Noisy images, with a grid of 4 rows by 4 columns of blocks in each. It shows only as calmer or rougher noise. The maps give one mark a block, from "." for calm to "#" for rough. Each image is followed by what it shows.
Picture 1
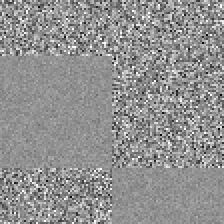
####
..##
..##
##..
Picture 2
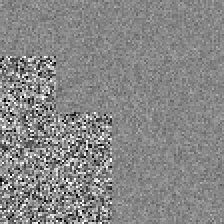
....
#...
##..
##..
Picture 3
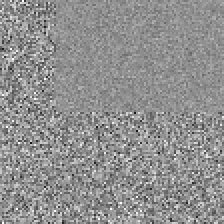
#...
#...
####
####
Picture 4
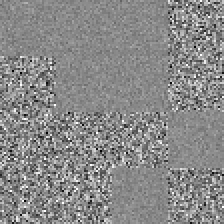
...#
#..#
###.
##.#
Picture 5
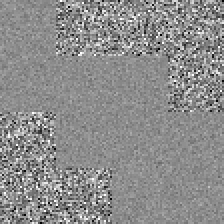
.###
...#
#...
##..
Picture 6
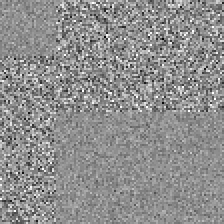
.###
####
#...
#...
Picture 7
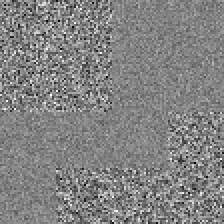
##..
##..
...#
.###
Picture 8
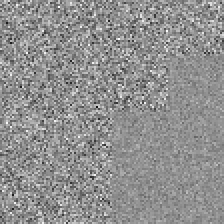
####
###.
##..
##..
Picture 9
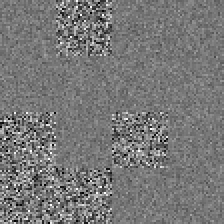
.#..
....
#.#.
##..
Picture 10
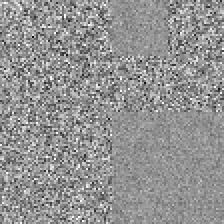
##.#
####
##..
##..
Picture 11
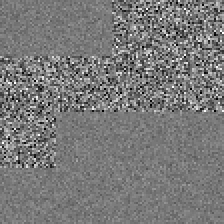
..##
####
#...
....
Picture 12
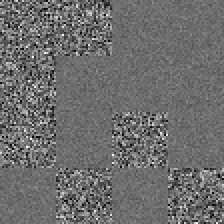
##..
#...
#.#.
.#.#
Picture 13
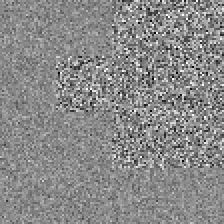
..##
.###
..##
....
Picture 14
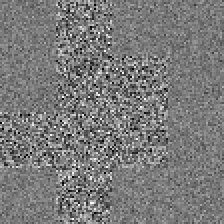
.#..
.##.
###.
.#..
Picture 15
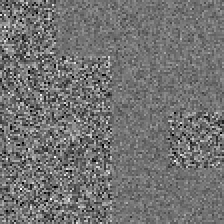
#...
##..
##.#
##..
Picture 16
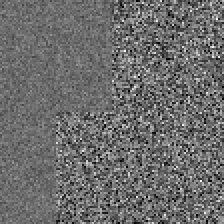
..##
..##
.###
.###
